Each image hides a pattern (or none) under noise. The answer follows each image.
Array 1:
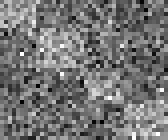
blocks along the diagonal
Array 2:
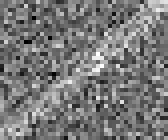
a diagonal band
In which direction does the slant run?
bottom left to top right
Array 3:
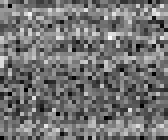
bands of rows
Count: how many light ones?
4
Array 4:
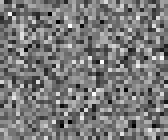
only noise
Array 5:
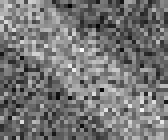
a diagonal band
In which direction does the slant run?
top left to bottom right
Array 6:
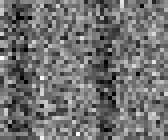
bands of columns
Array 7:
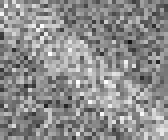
a diagonal band
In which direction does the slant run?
top left to bottom right
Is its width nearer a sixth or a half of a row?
a half
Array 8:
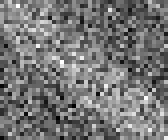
a diagonal band
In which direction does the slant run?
top left to bottom right
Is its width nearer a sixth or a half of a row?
a half
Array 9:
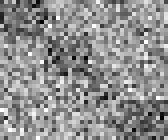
blocks along the diagonal
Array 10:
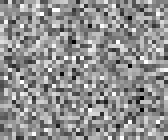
only noise
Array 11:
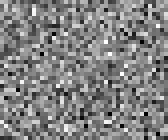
only noise
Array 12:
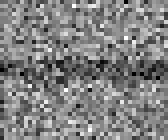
one band of rows
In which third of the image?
middle
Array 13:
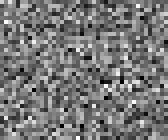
only noise
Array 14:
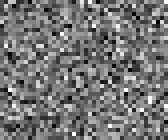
only noise
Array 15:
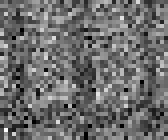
bands of rows crossing bands of columns
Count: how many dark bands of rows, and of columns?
1 and 3
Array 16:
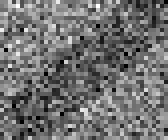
a diagonal band
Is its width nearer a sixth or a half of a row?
a half
